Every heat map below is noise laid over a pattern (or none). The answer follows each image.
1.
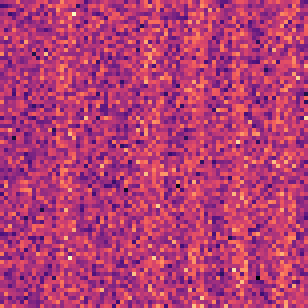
bands of columns
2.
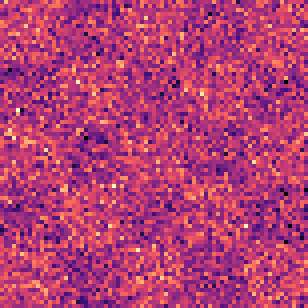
a checkerboard
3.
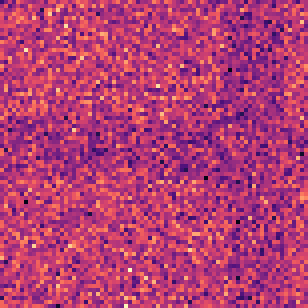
bands of rows crossing bands of columns
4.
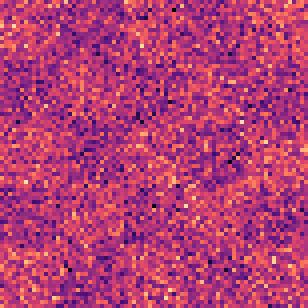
a checkerboard
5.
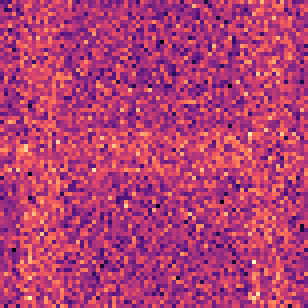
bands of rows crossing bands of columns
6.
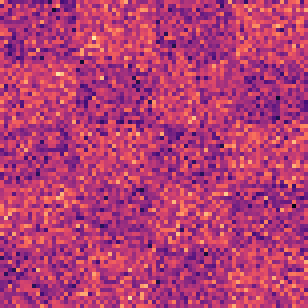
a checkerboard
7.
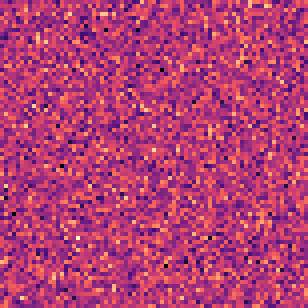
only noise
